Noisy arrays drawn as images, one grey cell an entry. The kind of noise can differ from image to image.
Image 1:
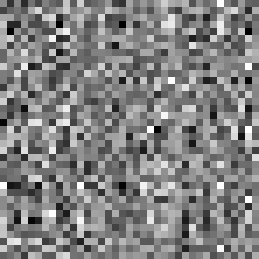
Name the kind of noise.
low rank plus noise
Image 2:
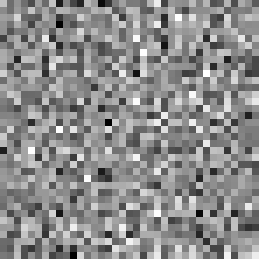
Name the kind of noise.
low rank plus noise
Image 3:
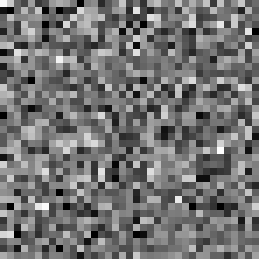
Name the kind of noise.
low rank plus noise
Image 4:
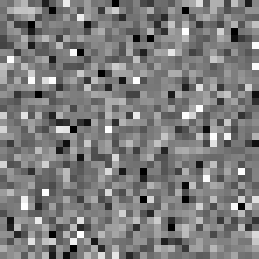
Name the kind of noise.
heavy tails
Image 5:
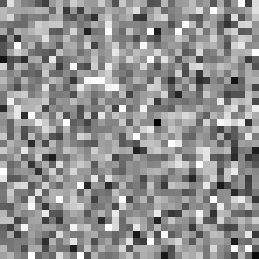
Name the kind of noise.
independent entries
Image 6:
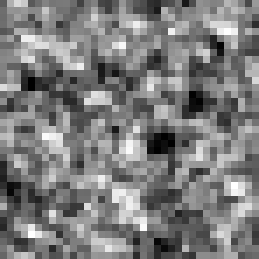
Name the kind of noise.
blotchy
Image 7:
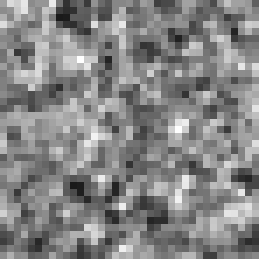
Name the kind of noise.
blotchy
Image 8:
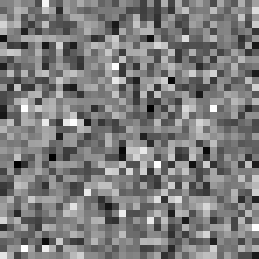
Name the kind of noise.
low rank plus noise
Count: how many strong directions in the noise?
three or four
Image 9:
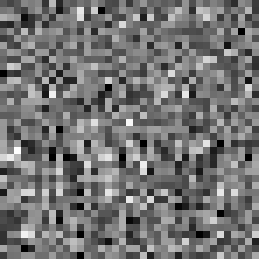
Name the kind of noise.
low rank plus noise
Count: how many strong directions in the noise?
two
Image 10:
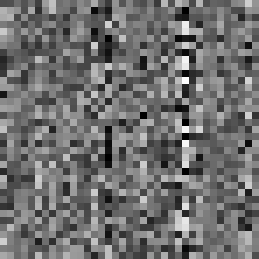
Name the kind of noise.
columns of uneven size
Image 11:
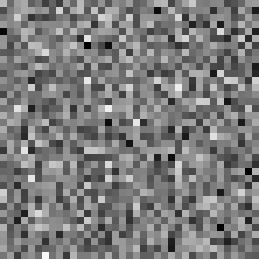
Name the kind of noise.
low rank plus noise
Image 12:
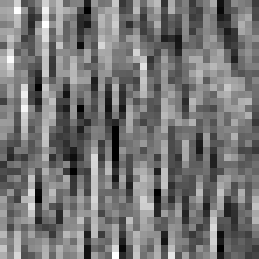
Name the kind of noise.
streaked along the columns
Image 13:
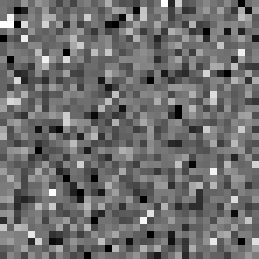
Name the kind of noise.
heavy tails
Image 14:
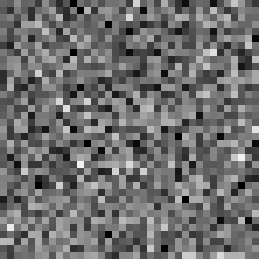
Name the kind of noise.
independent entries
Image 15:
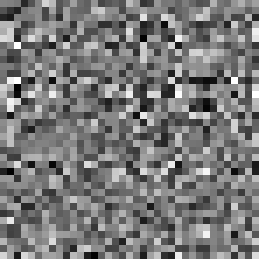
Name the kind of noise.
low rank plus noise
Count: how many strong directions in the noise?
two
